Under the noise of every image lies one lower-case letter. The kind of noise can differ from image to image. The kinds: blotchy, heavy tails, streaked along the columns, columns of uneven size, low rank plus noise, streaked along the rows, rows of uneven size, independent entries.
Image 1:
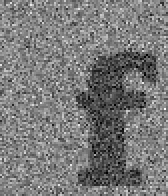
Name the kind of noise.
independent entries
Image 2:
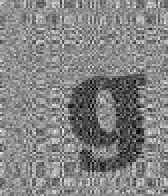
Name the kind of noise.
low rank plus noise
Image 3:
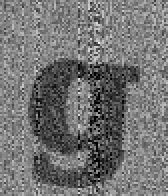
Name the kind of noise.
columns of uneven size
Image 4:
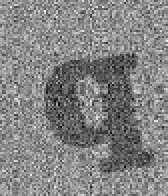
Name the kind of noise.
low rank plus noise
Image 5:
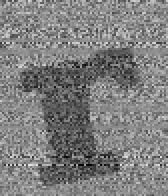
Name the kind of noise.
rows of uneven size
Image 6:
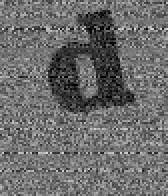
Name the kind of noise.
rows of uneven size
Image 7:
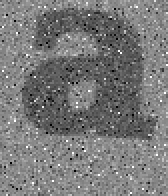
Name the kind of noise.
heavy tails
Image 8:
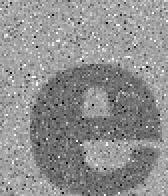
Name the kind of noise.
heavy tails
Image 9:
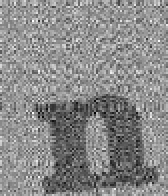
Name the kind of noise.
low rank plus noise
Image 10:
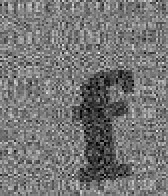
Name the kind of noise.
low rank plus noise
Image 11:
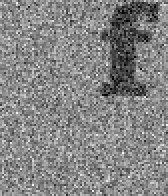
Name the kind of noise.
independent entries
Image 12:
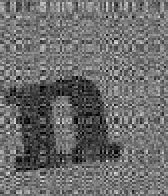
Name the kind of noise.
low rank plus noise
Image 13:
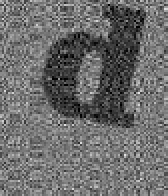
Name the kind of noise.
low rank plus noise
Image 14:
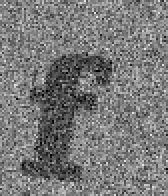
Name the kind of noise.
independent entries
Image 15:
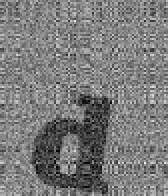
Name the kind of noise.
low rank plus noise
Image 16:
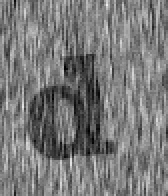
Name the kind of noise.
streaked along the columns
